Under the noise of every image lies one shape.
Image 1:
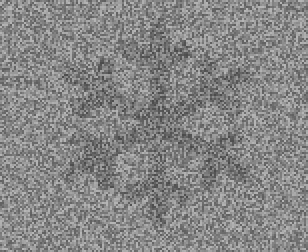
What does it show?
dark snowflake
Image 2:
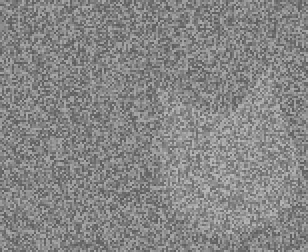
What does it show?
light cat's head
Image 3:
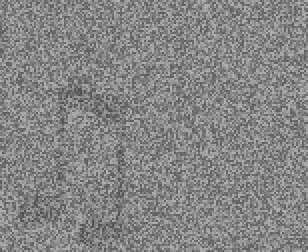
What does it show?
dark pair of musical notes
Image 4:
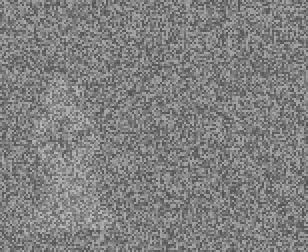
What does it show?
light chess bishop
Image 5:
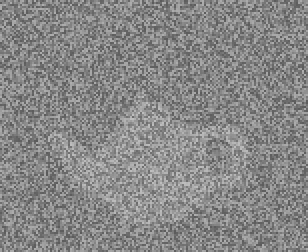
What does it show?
light teapot
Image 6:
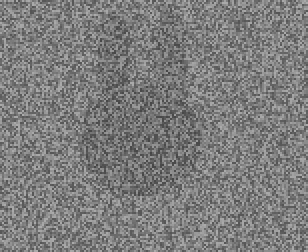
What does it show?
dark rabbit's head
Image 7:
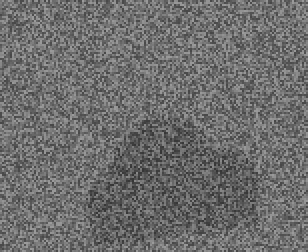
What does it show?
dark cloud
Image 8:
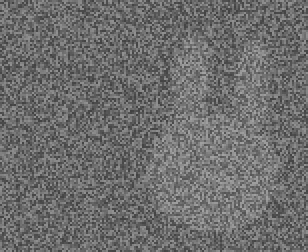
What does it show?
light rabbit's head
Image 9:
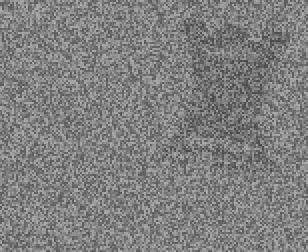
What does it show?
dark chess rook
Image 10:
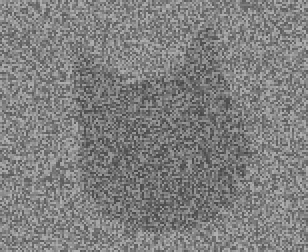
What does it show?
dark cat's head
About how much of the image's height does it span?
nearly all
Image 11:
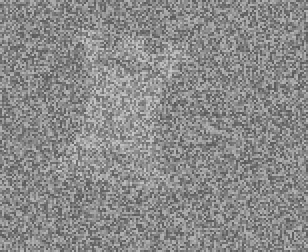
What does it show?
light chess rook
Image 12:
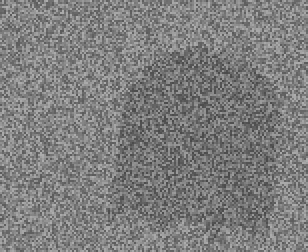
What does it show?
dark ghost
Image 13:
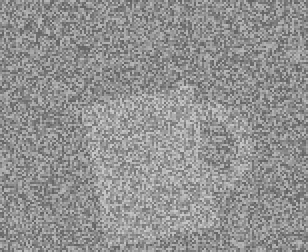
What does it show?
light cup
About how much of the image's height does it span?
two thirds
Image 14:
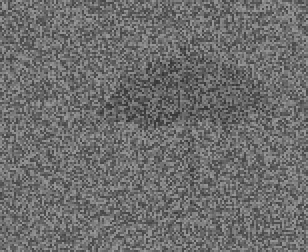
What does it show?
dark umbrella
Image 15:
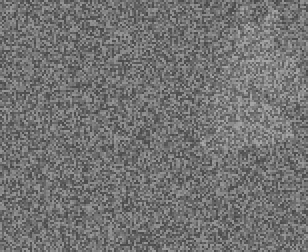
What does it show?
light chess knight
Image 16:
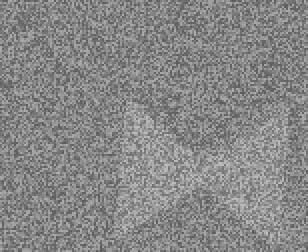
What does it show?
light bow tie
